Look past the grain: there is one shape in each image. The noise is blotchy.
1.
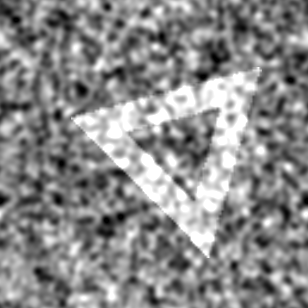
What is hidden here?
light triangle frame
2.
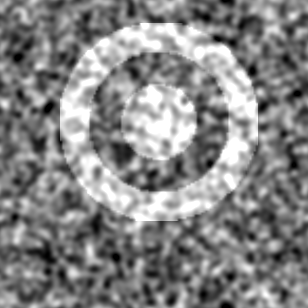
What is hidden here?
light bullseye
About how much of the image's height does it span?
two thirds
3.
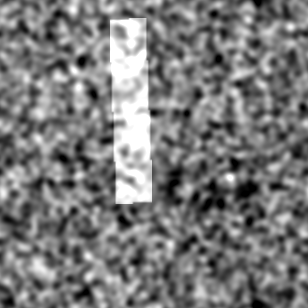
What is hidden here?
light bar
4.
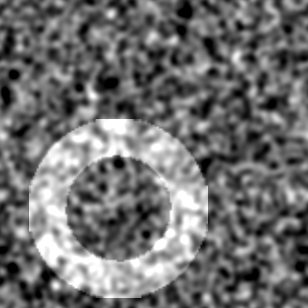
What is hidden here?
light ring
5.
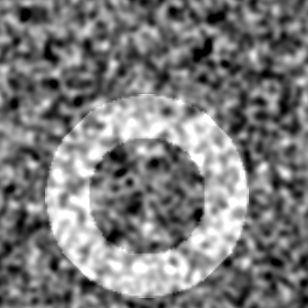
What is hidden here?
light ring
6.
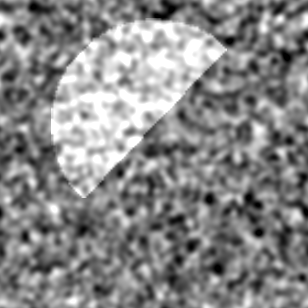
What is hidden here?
light half disc
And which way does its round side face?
up and left
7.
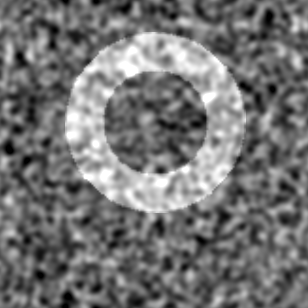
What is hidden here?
light ring
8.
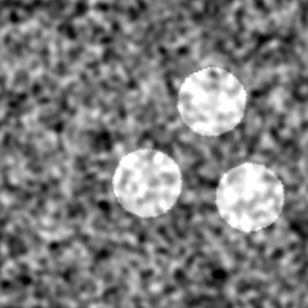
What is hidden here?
light three dots
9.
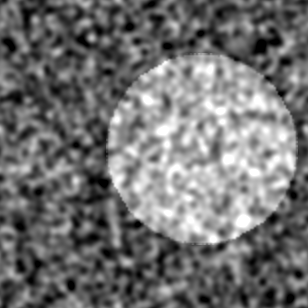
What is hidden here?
light disc
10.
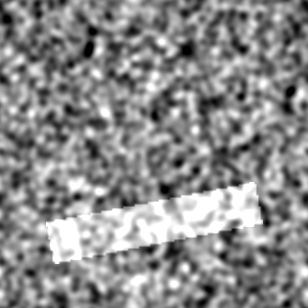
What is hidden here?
light bar
